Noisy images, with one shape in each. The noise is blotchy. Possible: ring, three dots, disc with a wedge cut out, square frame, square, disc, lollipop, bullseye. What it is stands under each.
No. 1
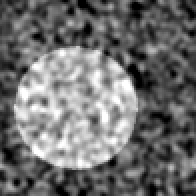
light disc
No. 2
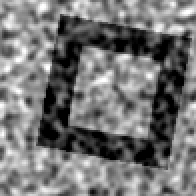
dark square frame
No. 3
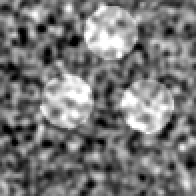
light three dots
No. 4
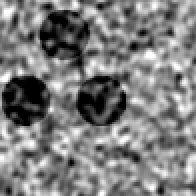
dark three dots
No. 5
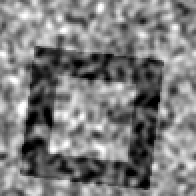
dark square frame
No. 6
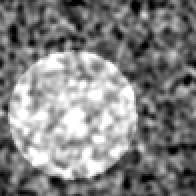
light disc
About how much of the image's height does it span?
two thirds
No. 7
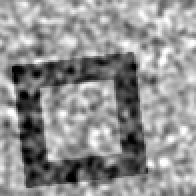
dark square frame
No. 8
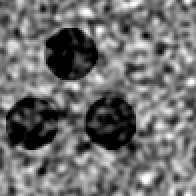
dark three dots
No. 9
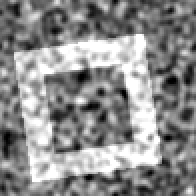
light square frame
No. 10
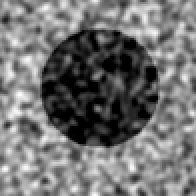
dark disc
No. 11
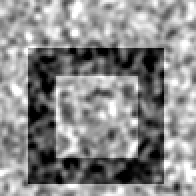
dark square frame
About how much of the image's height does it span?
two thirds
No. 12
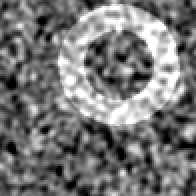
light ring
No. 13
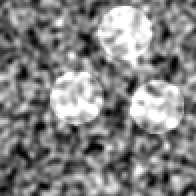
light three dots
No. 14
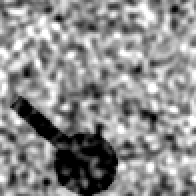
dark lollipop
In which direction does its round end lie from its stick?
down and right
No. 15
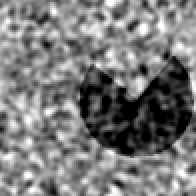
dark disc with a wedge cut out
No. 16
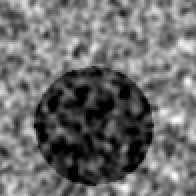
dark disc
